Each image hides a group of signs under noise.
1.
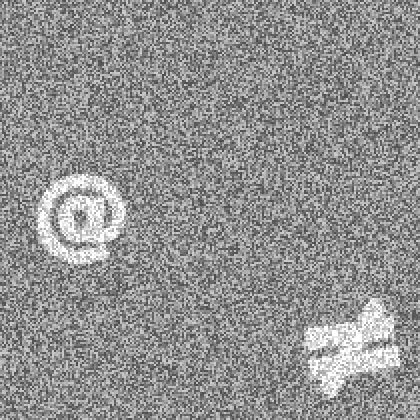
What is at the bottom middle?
nothing
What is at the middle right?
nothing
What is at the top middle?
nothing
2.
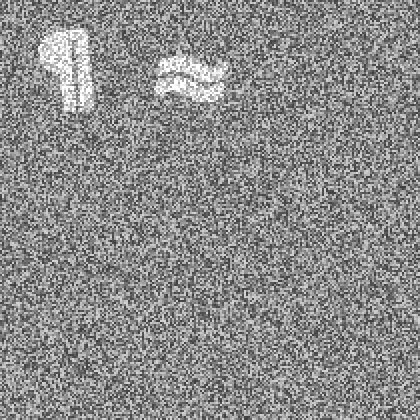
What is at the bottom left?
nothing
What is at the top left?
pilcrow
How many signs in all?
2
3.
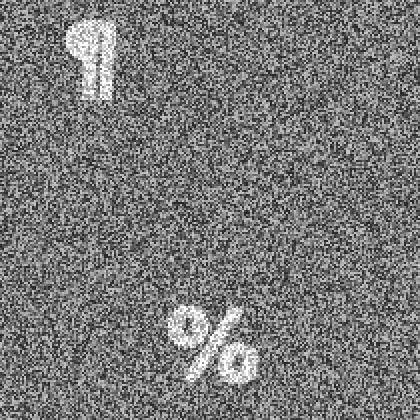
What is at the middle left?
nothing
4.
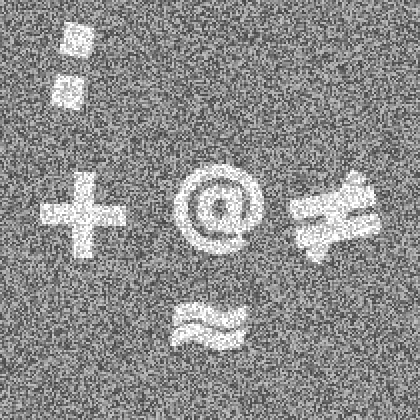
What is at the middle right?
not-equal sign
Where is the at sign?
centre
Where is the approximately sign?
bottom middle
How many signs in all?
5
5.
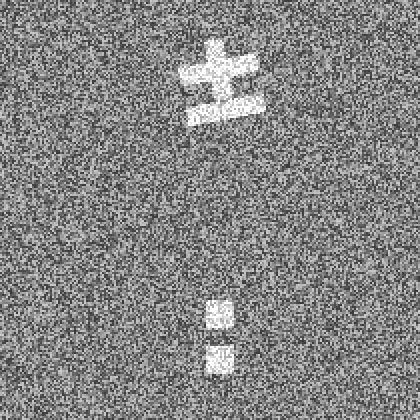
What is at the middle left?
nothing
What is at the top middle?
plus-minus sign
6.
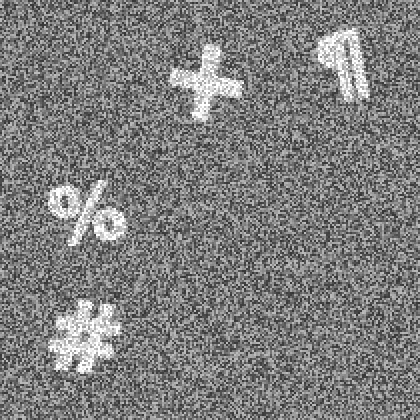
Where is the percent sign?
middle left
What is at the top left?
nothing
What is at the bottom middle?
nothing
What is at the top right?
pilcrow
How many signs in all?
4
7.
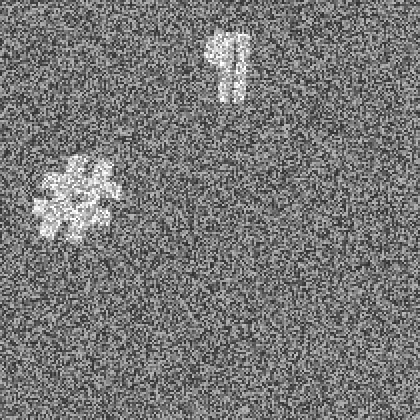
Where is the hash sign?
middle left
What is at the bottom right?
nothing
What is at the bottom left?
nothing
